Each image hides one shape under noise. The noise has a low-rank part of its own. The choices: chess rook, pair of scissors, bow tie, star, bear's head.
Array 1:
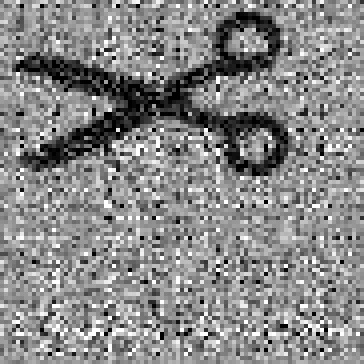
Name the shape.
pair of scissors
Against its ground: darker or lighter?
darker
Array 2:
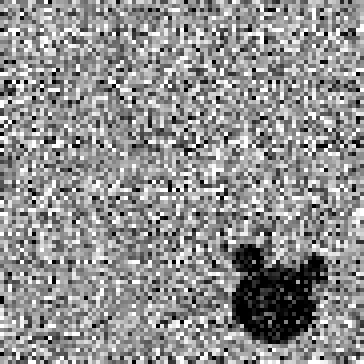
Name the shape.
bear's head
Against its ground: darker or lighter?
darker
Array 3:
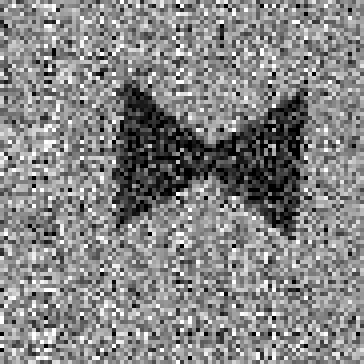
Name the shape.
bow tie
